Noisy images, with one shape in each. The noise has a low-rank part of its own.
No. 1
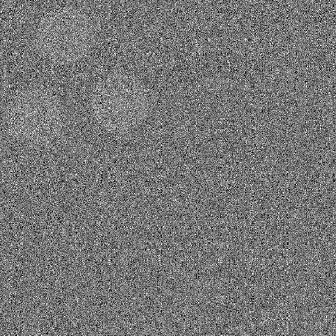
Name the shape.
three dots
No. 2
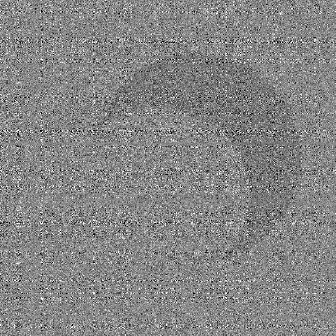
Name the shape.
crescent
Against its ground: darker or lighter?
darker
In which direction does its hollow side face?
down and left
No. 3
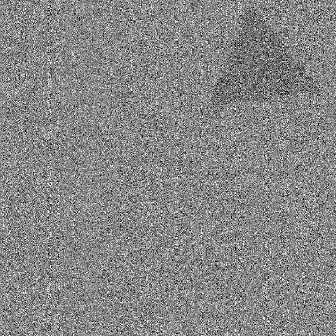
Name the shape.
triangle
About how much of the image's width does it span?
a third
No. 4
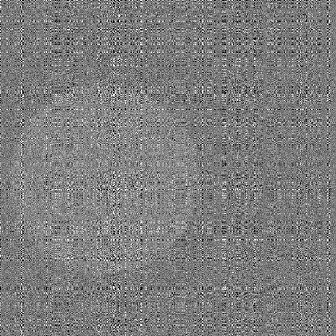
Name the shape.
disc
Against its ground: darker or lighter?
lighter
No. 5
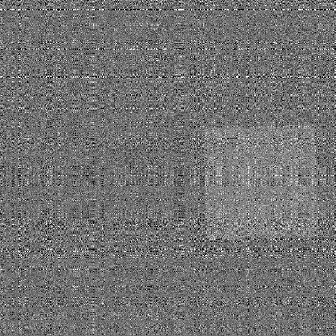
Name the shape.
square
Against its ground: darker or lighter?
lighter
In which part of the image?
middle right
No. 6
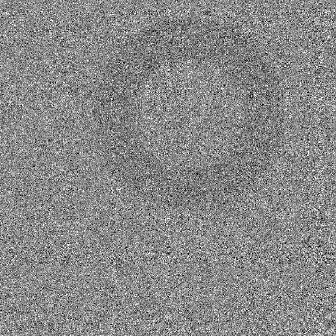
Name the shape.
ring
